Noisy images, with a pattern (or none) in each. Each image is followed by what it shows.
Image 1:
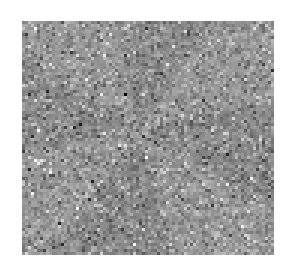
spokes from one point
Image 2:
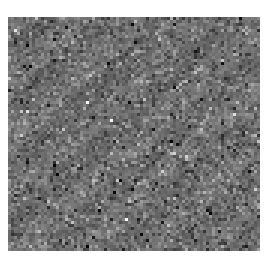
diagonal stripes
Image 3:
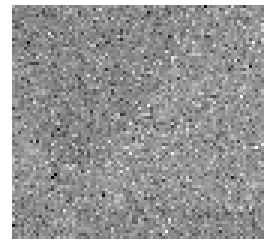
spokes from one point
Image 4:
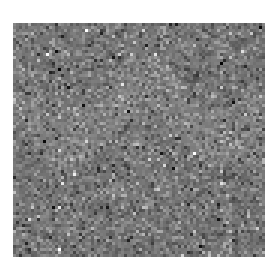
a wavy band
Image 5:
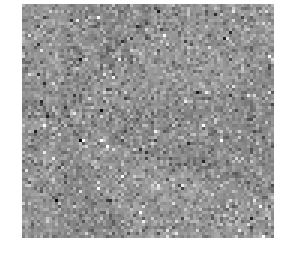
spokes from one point
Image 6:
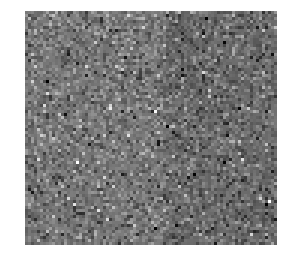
a sharp edge
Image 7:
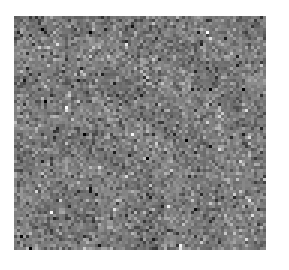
rings round one point
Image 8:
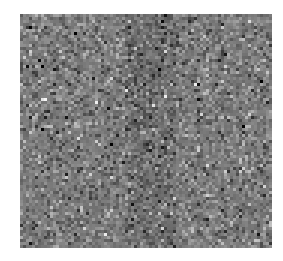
one vertical stripe
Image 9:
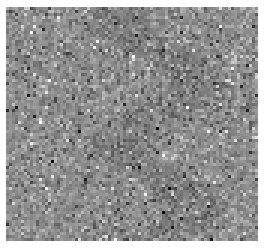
a wavy band
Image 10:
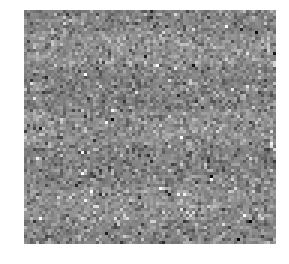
horizontal stripes
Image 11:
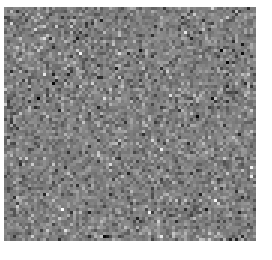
only noise
